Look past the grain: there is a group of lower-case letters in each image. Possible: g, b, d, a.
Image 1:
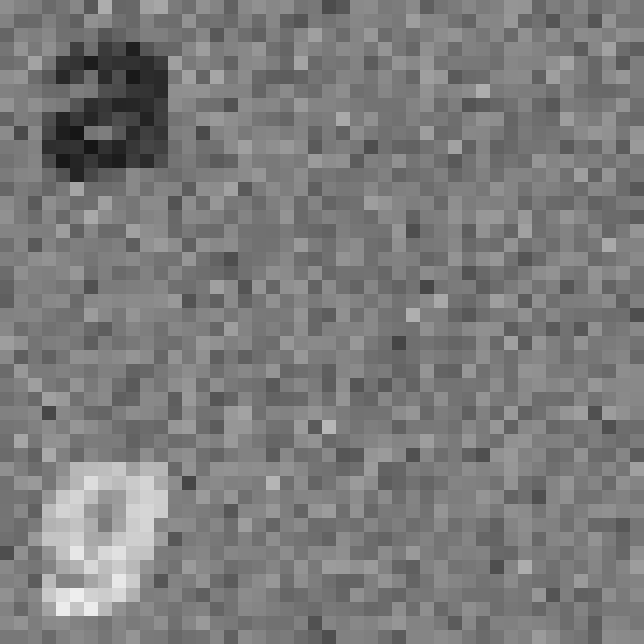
top left: dark a; bottom left: light g
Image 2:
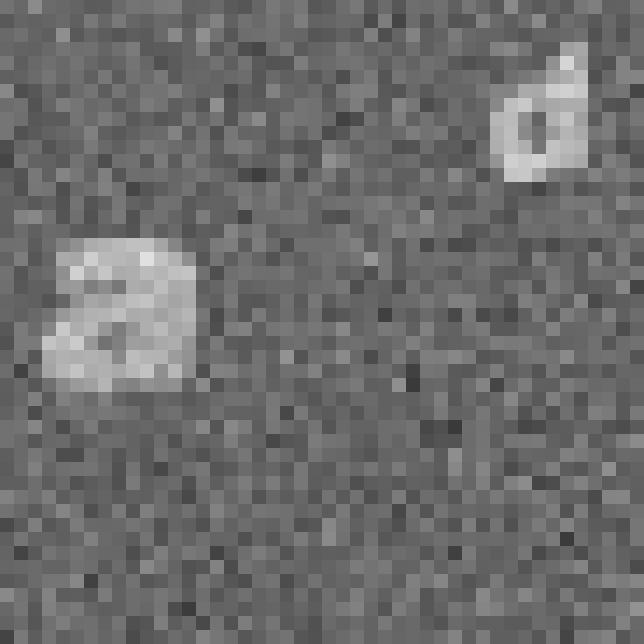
top right: light d; middle left: light a
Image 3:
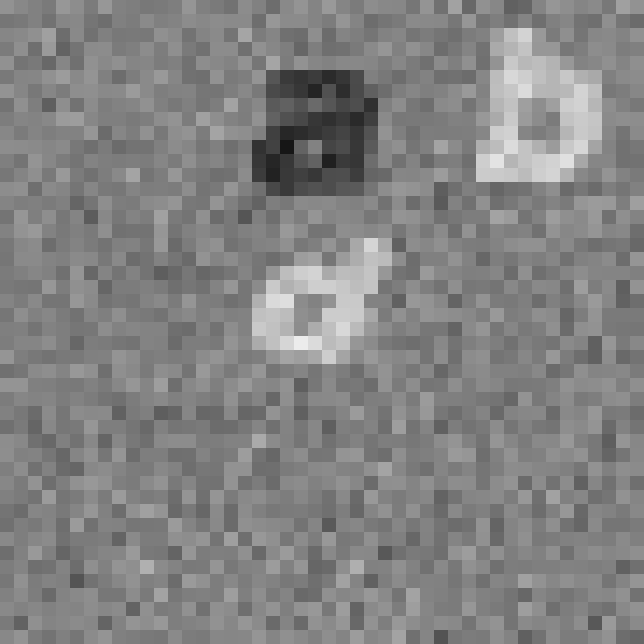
top middle: dark a; top right: light b; centre: light d
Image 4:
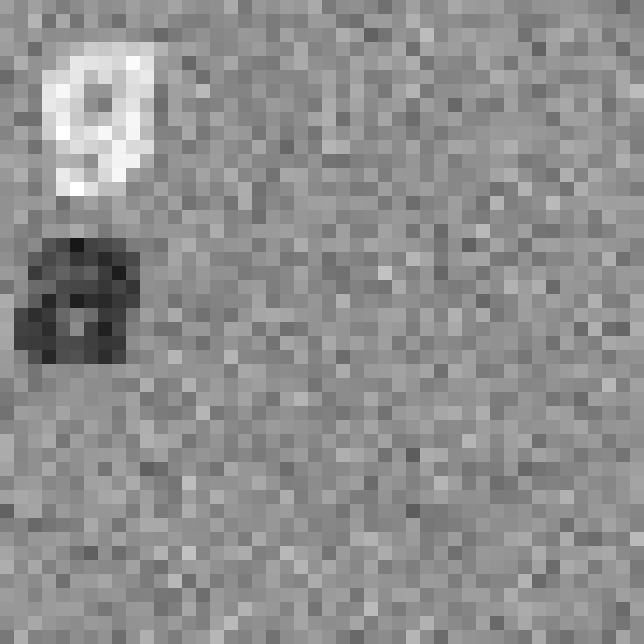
top left: light g; middle left: dark a
